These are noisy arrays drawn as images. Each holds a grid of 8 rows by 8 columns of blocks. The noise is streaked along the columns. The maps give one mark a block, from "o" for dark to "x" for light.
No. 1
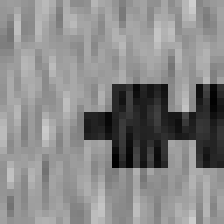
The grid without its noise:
xxxxxxxx
xxxxxxxx
xxxxxxxx
xxxxooxo
xxxooooo
xxxxooxo
xxxxxxxx
xxxxxxxx
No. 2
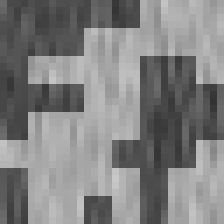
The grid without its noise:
oooooxxx
oooxxxxx
oxxxxoox
oooxxooo
oxxxxooo
xxxxooox
oxxxxoxx
oxxoxoxx
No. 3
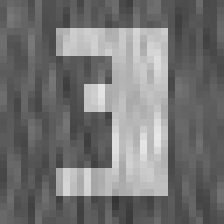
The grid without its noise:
oooooooo
ooxxxxoo
ooooxxoo
oooxxxoo
ooooxxoo
ooooxxoo
ooxxxxoo
oooooooo
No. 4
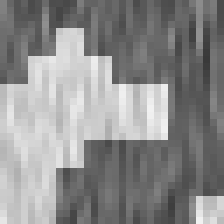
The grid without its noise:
oooooooo
ooxooooo
oxxxoooo
xxxxxxoo
xxxxxxoo
xxxooooo
xxoooooo
xxooooox
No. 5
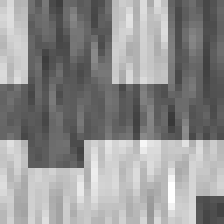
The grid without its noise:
xoooxxoo
xoooxxoo
xoooxxoo
oooooooo
oooooooo
xooxxxxx
xxxxxxxx
xxxxxxxo
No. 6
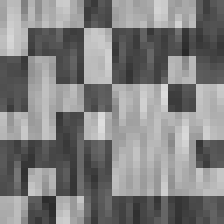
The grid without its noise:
xxxoxxxo
xooxoooo
oxoxooxo
oxxoxxox
xxoxxxxx
ooooxxxo
oxooxxxx
xoxooooo
